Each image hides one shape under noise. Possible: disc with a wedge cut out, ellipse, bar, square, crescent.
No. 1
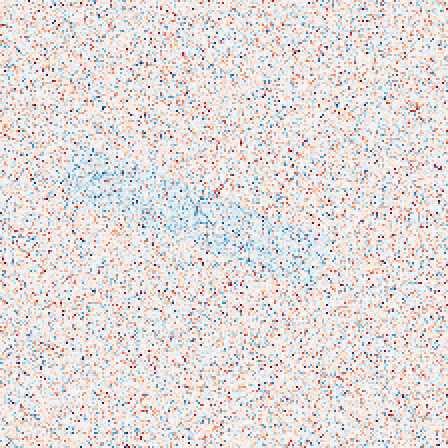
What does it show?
blue bar
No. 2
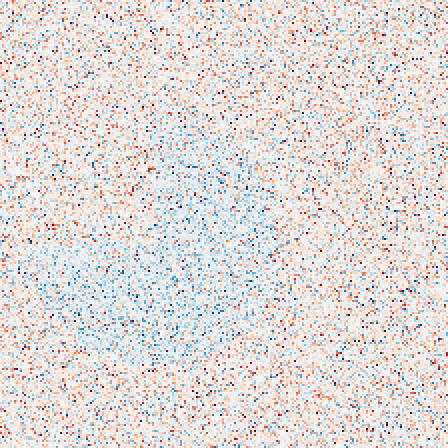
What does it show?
blue disc with a wedge cut out
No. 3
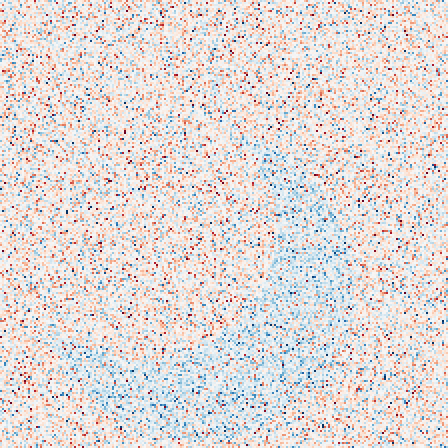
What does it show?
blue crescent
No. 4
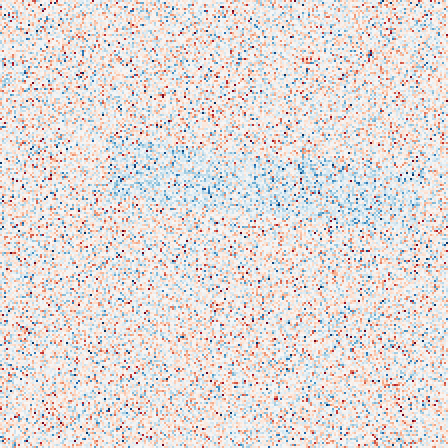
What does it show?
blue bar
